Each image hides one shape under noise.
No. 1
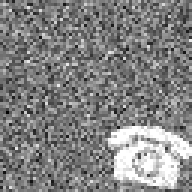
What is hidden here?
light telephone, bottom right
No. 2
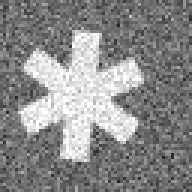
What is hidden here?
light asterisk
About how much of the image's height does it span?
two thirds
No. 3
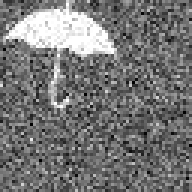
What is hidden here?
light umbrella
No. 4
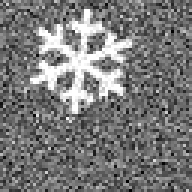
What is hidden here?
light snowflake
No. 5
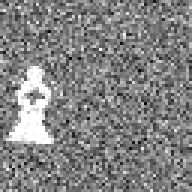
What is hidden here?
light chess bishop, middle left
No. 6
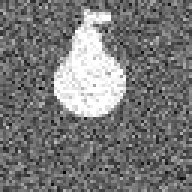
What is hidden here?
light pear
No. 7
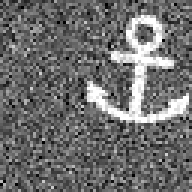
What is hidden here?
light anchor
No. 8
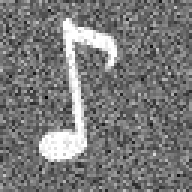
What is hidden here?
light musical note
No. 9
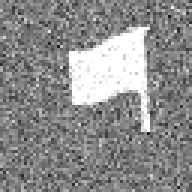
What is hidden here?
light flag
